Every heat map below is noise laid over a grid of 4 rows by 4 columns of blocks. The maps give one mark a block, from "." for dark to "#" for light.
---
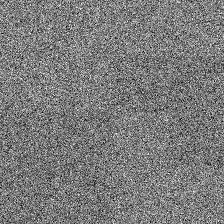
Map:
# # # #
# # . .
. . # .
. . # #
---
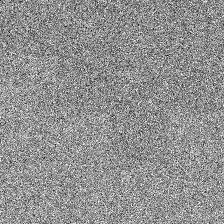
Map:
. . . .
# . . .
# # . #
# # # #
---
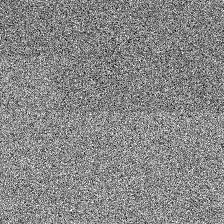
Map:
. . . .
# . . .
# # # #
# # # #
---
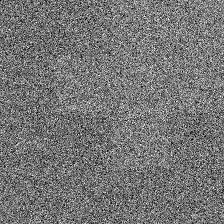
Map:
. . # #
. # # #
. . # .
. . . .
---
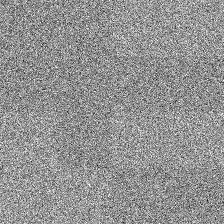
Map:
. . # #
. . . .
# . # #
# # . .
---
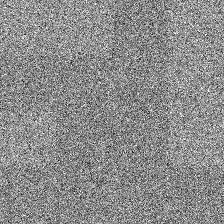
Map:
# # . #
. . . #
# . . #
. . . .
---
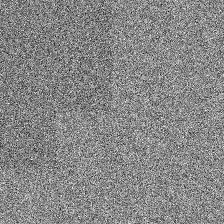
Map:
. . # #
. . # #
. # # #
# # # #
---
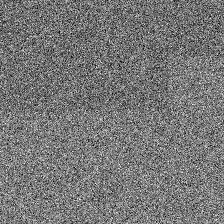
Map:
. . . .
. . . #
# # # #
# # # #
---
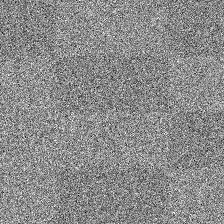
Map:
. # # .
# . . #
# # # .
# . . #
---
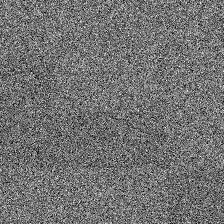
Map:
# # # #
. # # #
. . . #
# # # .
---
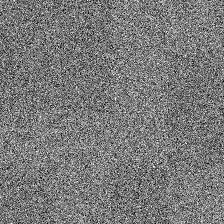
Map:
. . # #
. . # .
# # # .
. # . #
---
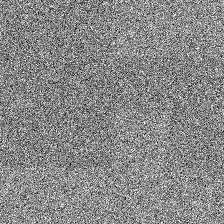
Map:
. . # #
. . . .
. . # .
# # # #
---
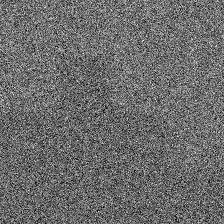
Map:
# # # #
# . # #
. . . #
. . . .
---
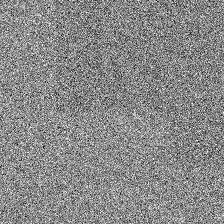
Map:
# . . .
# . . .
# # # .
# # # #
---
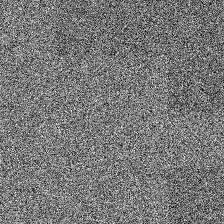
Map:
# . . .
# # # .
# # # #
# # # .
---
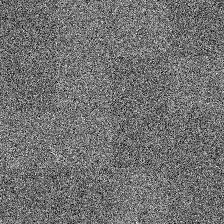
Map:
. # # .
. # . #
# # . .
. . # .
